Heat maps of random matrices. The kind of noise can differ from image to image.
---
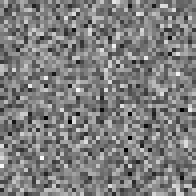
independent entries
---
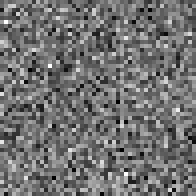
independent entries
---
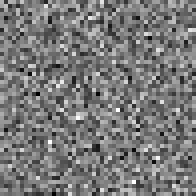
independent entries
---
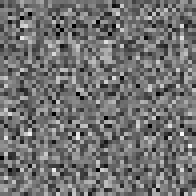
low rank plus noise
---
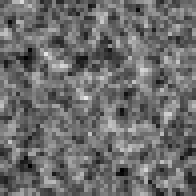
blotchy
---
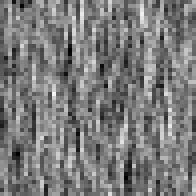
streaked along the columns
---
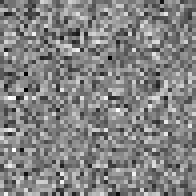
low rank plus noise
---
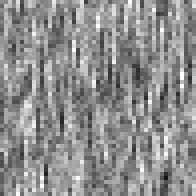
streaked along the columns
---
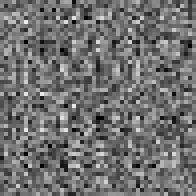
low rank plus noise
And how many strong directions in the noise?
one
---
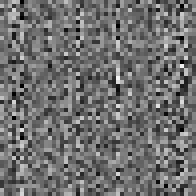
columns of uneven size
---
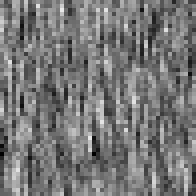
streaked along the columns
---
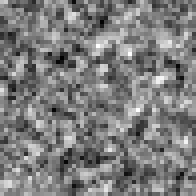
blotchy
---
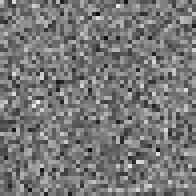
independent entries
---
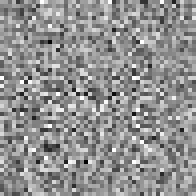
low rank plus noise
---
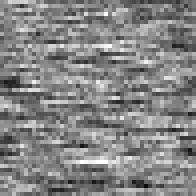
streaked along the rows
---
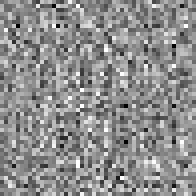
low rank plus noise
